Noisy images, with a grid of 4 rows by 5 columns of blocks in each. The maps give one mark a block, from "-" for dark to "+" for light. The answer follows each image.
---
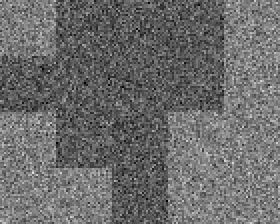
+ - - - +
- - - - +
+ - - + +
+ + - + +
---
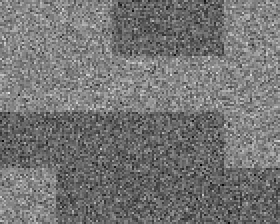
+ + - - +
+ + + + +
- - - - +
+ - - - -
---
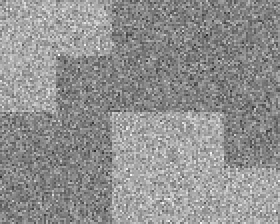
+ + - - -
+ - - - -
- - + + -
- - + + +
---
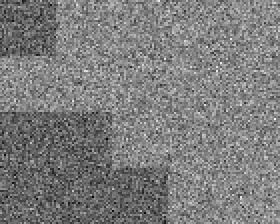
- + + + +
+ + + + +
- - + + +
- - - + +
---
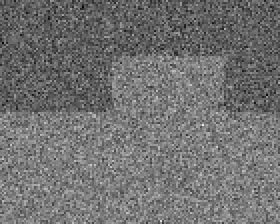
- - - - -
- - + + -
+ + + + +
+ + + + +
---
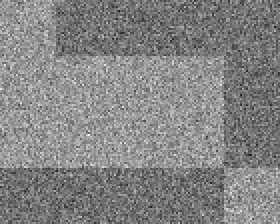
+ - - - -
+ + + + -
+ + + + -
- - - - +
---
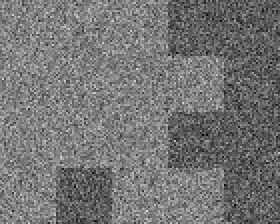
+ + + - -
+ + + + -
+ + + - -
+ - + + -
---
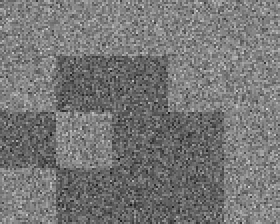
+ + + + +
+ - - + +
- + - - +
+ - - - +
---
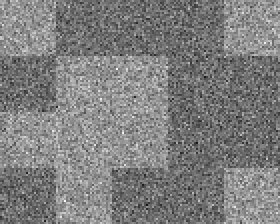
+ - - - +
- + + - -
+ + + - -
- + - - +
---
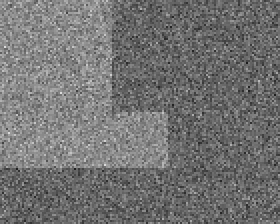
+ + - - -
+ + - - -
+ + + - -
- - - - -
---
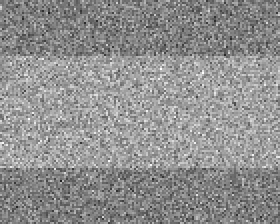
- - - - -
+ + + + +
+ + + + +
- - - - -
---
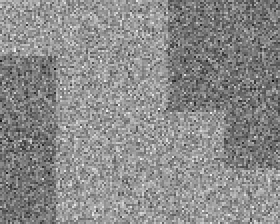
+ + + - -
- + + - -
- + + + -
- + + + +
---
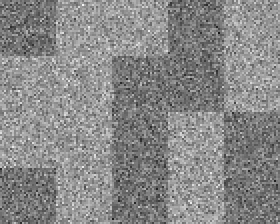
- + + - +
+ + - - +
+ + - + -
- + - + -
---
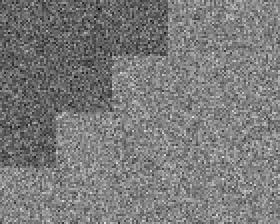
- - - + +
- - + + +
- + + + +
+ + + + +
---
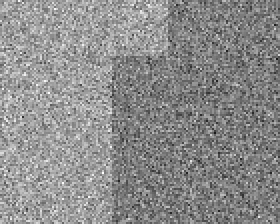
+ + + - -
+ + - - -
+ + - - -
+ + - - -
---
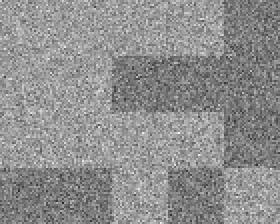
+ + + + -
+ + - - -
+ + + + -
- - + - +
